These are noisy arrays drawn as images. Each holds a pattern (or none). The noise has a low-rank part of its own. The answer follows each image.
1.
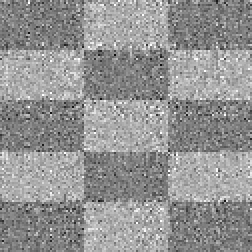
a checkerboard
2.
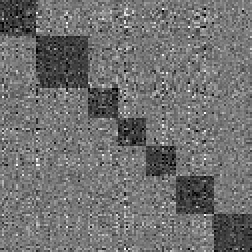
blocks along the diagonal
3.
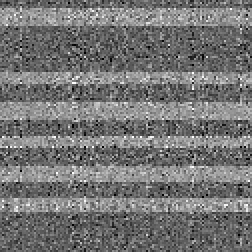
bands of rows
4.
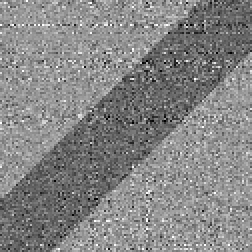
a diagonal band
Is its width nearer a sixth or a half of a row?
a half
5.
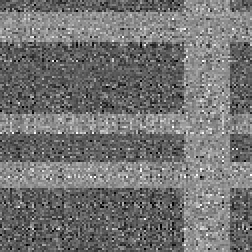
bands of rows crossing bands of columns
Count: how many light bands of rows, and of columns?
3 and 1
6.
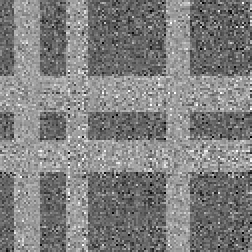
bands of rows crossing bands of columns
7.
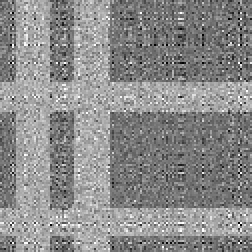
bands of rows crossing bands of columns
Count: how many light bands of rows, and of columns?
2 and 2
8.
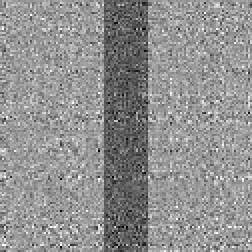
one band of columns
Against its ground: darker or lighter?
darker
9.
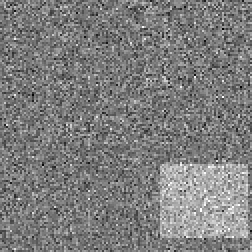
one block
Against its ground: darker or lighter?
lighter
